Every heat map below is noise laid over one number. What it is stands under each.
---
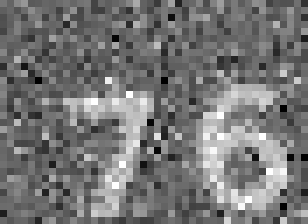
76
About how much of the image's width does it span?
two thirds
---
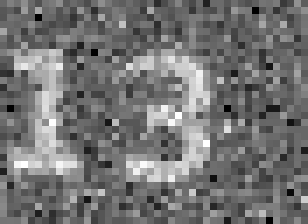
13
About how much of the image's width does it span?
two thirds
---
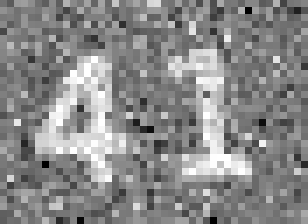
41
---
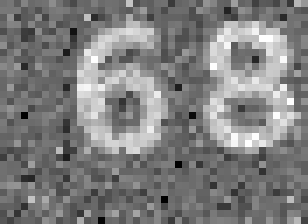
68
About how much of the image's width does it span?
two thirds
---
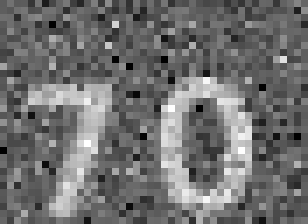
70
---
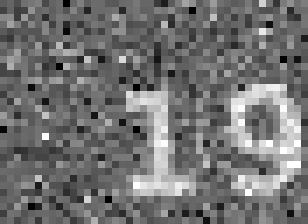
19
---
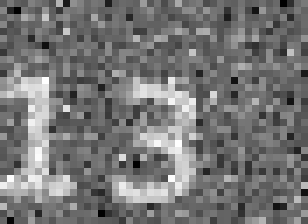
13
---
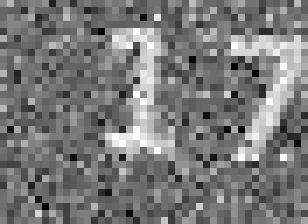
17
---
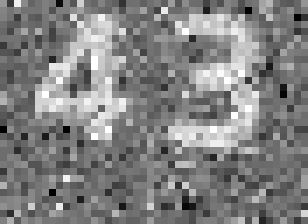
43
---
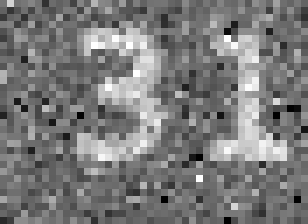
31
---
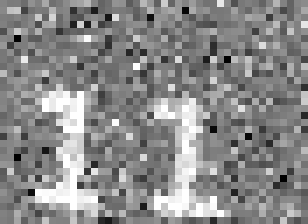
11
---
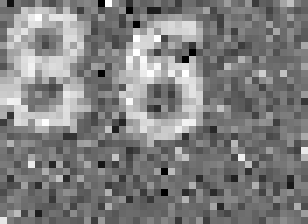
86
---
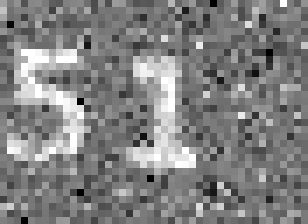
51
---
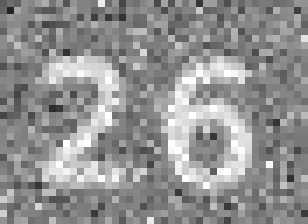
26
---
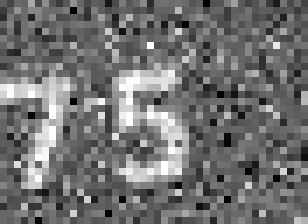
75
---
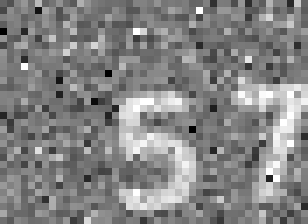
57
